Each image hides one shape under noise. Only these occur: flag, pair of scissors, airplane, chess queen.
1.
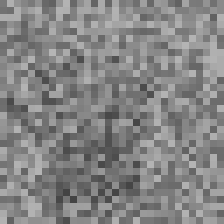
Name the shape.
chess queen
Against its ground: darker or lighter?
darker
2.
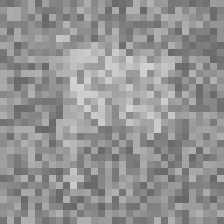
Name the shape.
flag
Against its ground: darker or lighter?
lighter
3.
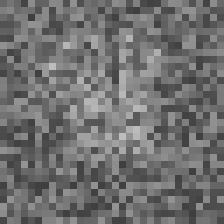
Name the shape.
chess queen
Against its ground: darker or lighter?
lighter
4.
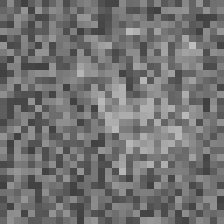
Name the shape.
chess queen
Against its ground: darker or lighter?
lighter
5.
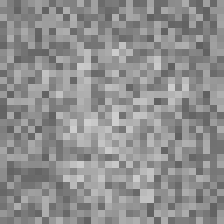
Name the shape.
chess queen
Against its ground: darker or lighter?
lighter
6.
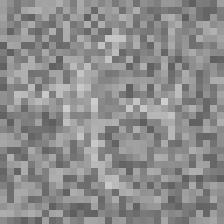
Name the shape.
airplane
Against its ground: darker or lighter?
lighter
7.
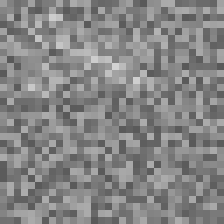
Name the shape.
pair of scissors
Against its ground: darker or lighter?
lighter
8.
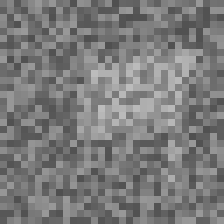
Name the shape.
flag
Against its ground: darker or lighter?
lighter
